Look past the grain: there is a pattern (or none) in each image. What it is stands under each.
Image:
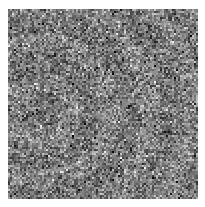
rings round one point
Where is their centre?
middle left
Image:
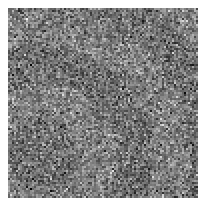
rings round one point
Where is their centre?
bottom left
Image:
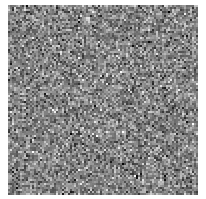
only noise
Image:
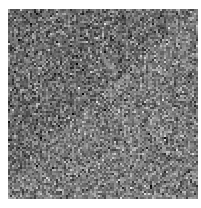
a sharp edge
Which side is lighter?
bottom right
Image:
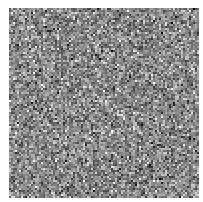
only noise
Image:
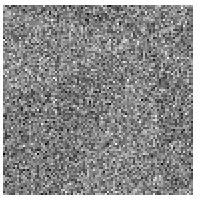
spokes from one point
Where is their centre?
top right
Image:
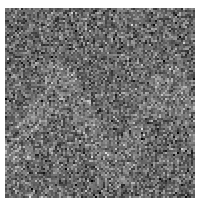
a wavy band
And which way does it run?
left to right
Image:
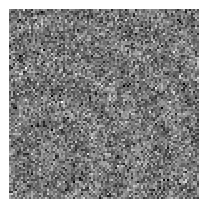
rings round one point
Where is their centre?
bottom left
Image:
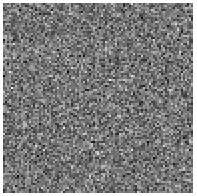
only noise
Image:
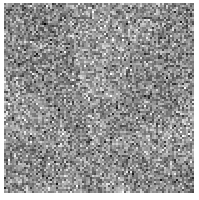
spokes from one point
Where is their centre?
bottom middle
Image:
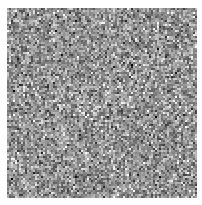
only noise
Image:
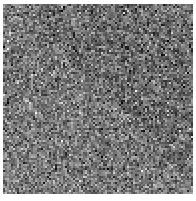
a sharp edge
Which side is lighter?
bottom left
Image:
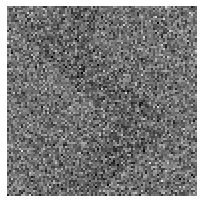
a wavy band
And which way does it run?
top to bottom
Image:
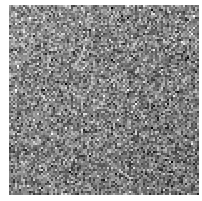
a smooth slope
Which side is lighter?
top left
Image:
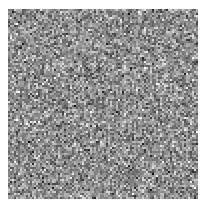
only noise
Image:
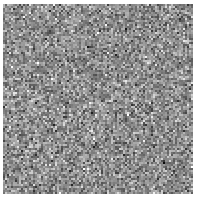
only noise
